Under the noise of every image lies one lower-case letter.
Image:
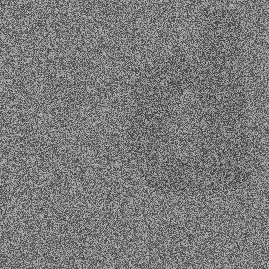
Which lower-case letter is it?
d
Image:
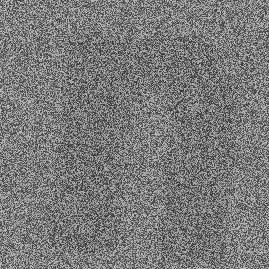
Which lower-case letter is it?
n
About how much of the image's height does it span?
nearly all
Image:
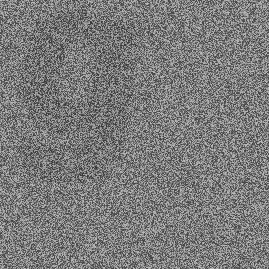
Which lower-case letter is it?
g
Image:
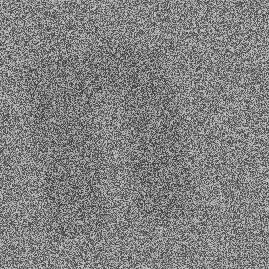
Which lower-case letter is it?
n
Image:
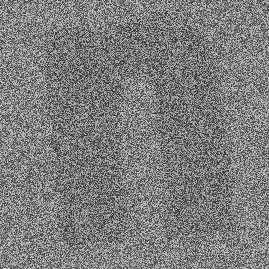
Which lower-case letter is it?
n
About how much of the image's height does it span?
nearly all
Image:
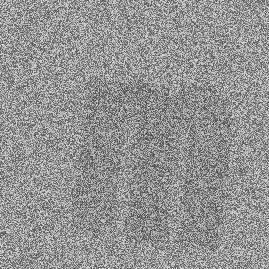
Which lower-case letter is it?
m
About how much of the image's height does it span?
two thirds
